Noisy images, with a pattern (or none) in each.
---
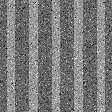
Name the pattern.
vertical stripes
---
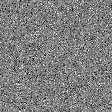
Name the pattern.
only noise
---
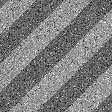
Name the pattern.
diagonal stripes
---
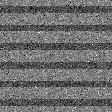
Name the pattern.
horizontal stripes
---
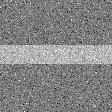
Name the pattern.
one horizontal stripe
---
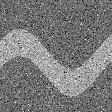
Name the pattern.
a wavy band
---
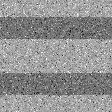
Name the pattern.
horizontal stripes
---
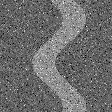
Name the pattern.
a wavy band
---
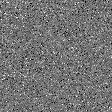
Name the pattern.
only noise
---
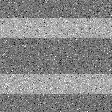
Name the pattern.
horizontal stripes
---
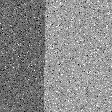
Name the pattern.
a sharp edge
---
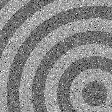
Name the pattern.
rings round one point
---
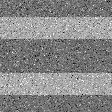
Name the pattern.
horizontal stripes
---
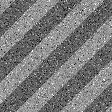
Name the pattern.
diagonal stripes
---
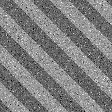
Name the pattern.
diagonal stripes
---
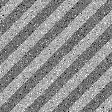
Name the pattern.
diagonal stripes
